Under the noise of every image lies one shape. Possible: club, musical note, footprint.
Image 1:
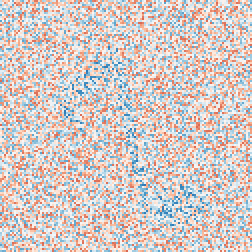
musical note
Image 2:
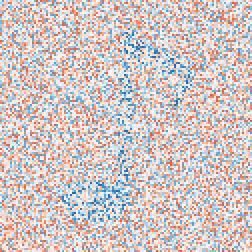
musical note
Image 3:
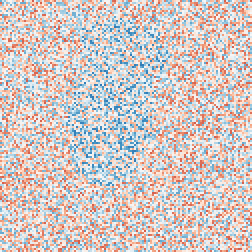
footprint
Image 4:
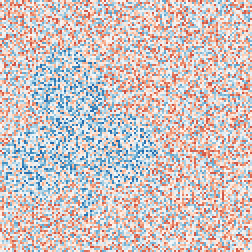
club
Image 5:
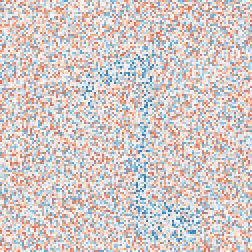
musical note
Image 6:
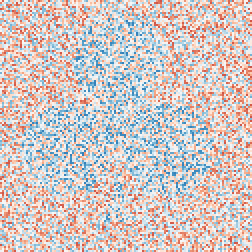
club
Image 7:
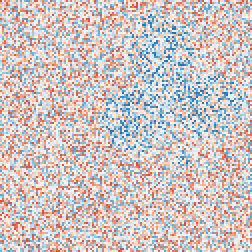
club
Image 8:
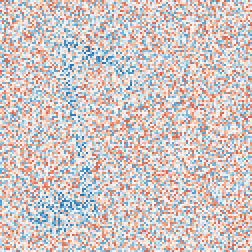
musical note
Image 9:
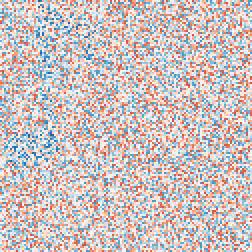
musical note
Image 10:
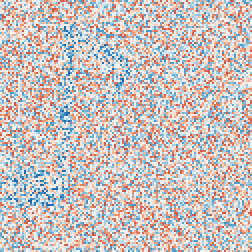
musical note
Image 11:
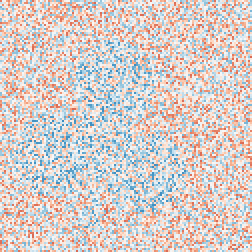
club
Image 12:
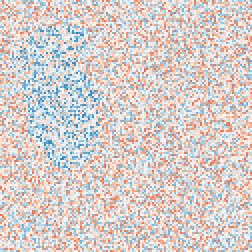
footprint
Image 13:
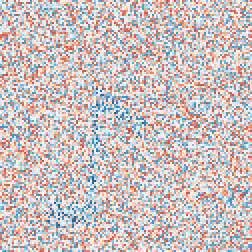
musical note
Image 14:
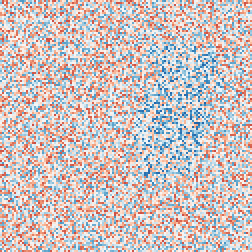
footprint
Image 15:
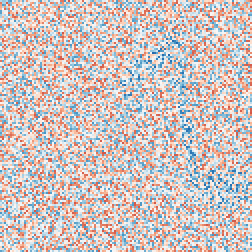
musical note
